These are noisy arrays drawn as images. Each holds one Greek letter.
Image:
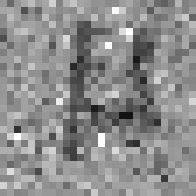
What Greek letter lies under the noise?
mu
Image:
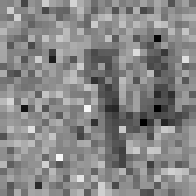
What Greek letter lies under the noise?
mu
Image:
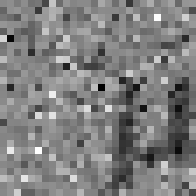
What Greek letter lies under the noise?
mu
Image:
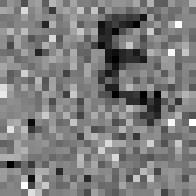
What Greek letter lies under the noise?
xi
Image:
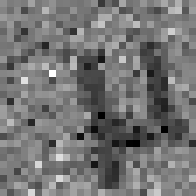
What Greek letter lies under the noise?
mu
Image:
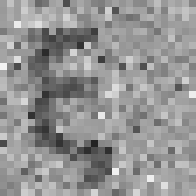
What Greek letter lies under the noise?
xi
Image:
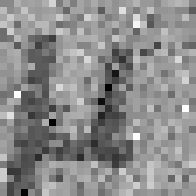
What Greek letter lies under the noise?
mu
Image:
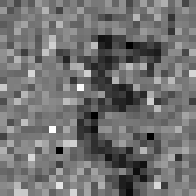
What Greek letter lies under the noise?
xi
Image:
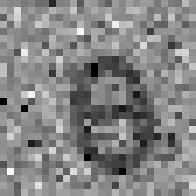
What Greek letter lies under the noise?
theta
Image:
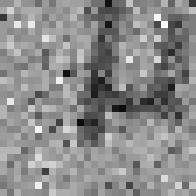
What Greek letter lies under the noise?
mu
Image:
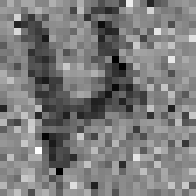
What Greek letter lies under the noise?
mu
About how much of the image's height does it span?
nearly all
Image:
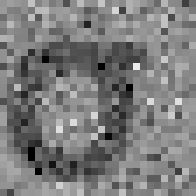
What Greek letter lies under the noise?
sigma
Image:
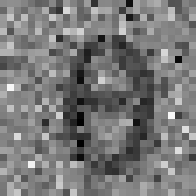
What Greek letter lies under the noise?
theta
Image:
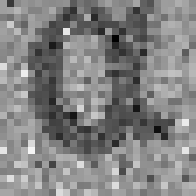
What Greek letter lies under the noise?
alpha
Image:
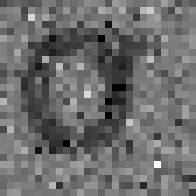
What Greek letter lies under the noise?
sigma
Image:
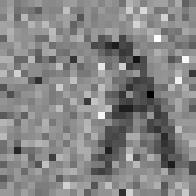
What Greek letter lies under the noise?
lambda
